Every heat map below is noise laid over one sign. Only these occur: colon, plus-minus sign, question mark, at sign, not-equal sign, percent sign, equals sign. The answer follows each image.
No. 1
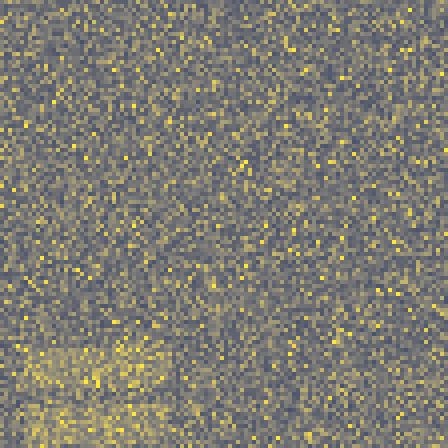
equals sign
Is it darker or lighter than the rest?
lighter
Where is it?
bottom left
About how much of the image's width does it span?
a third
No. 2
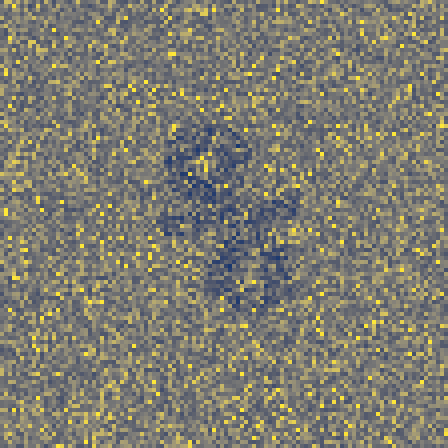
percent sign
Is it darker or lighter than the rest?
darker
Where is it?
centre
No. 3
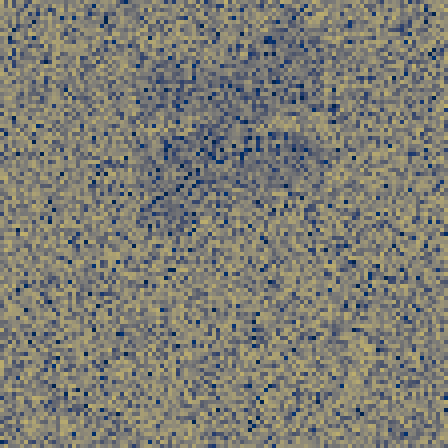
not-equal sign
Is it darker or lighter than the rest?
darker
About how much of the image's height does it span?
half
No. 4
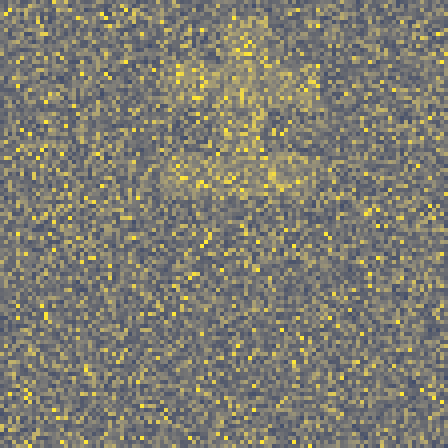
plus-minus sign
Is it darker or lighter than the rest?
lighter
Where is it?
top middle
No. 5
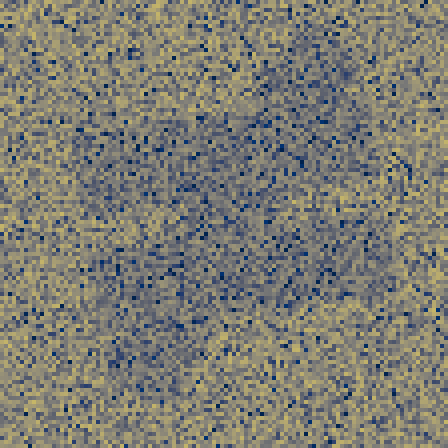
not-equal sign
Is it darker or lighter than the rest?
darker
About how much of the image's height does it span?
nearly all
